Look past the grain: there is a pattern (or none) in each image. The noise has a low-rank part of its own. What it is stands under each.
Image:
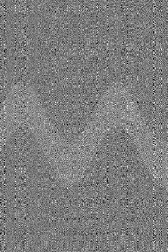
a wavy band
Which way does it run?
left to right
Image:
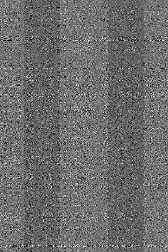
vertical stripes
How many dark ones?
2
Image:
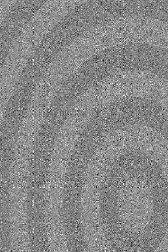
rings round one point
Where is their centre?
bottom right
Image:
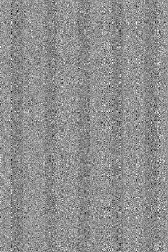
vertical stripes
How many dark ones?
5
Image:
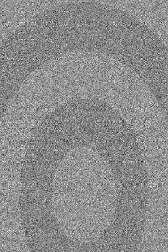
rings round one point
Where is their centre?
bottom middle
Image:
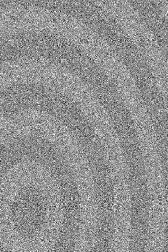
rings round one point
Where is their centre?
bottom left
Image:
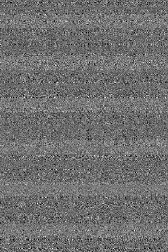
horizontal stripes
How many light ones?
6
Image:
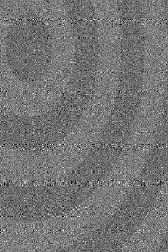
rings round one point
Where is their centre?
top left
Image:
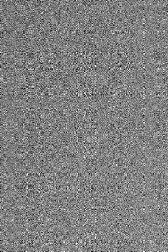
a smooth slope
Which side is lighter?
bottom right
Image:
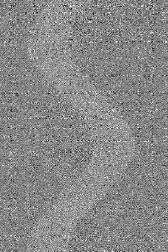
a wavy band
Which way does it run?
top to bottom
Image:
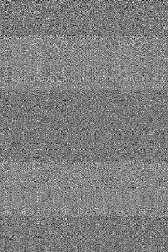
horizontal stripes
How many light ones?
2
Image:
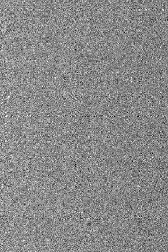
a smooth slope
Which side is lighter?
left
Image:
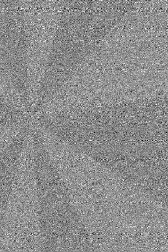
spokes from one point
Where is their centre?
middle left
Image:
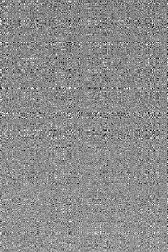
a smooth slope
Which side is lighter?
bottom
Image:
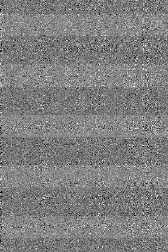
horizontal stripes
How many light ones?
5
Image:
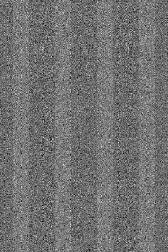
vertical stripes
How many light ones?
4
